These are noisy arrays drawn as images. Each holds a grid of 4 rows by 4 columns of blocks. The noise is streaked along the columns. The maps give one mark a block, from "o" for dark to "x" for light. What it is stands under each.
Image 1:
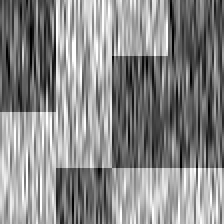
o x x o
o x o o
x x o o
x o x x
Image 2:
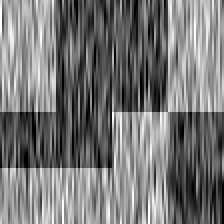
x o o x
x o o x
o o x o
x x x o
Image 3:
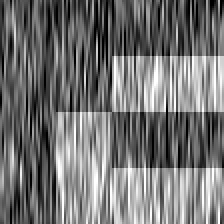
o o o o
o o x x
o x o o
o x x x
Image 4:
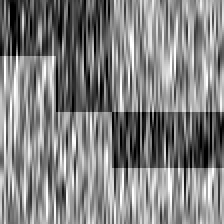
o o x x
x o x x
x x o o
x x x x
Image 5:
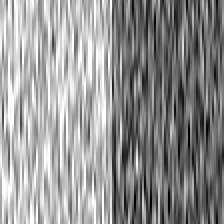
x x o o
x x o o
x x o o
x x o o
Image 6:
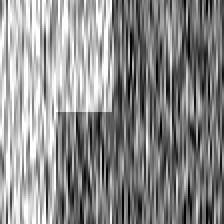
x x o o
x x o o
x o o o
x o o o
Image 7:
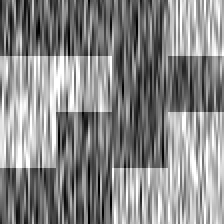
o o o x
x x o o
x o o x
o o x x
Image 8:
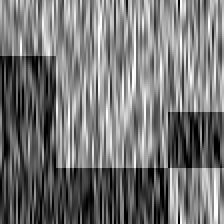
x x x x
o x x x
o x x o
o o o x
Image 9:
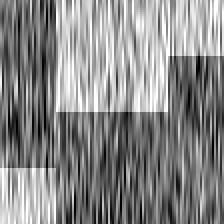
o x x x
o x x o
o o o o
x o o o
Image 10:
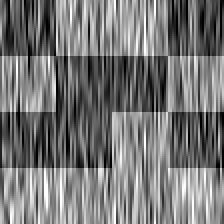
o x x o
x o o x
o o x o
x x x x
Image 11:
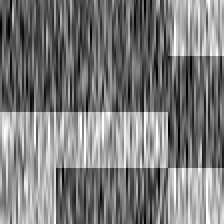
o o o x
o o o o
x x x o
x o o x
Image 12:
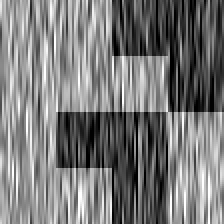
x x o o
x x x o
x o o x
x x o x
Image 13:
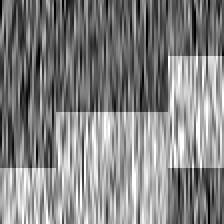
o o o o
o o o x
o x x x
x x x o
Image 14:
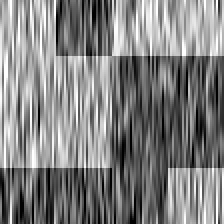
x o x x
x x o o
x x o o
o o o x
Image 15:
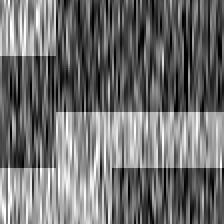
x o o o
o o o o
o x x x
x x o o
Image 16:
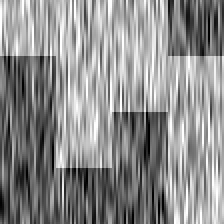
x x x o
o x x x
o x o x
o o o x
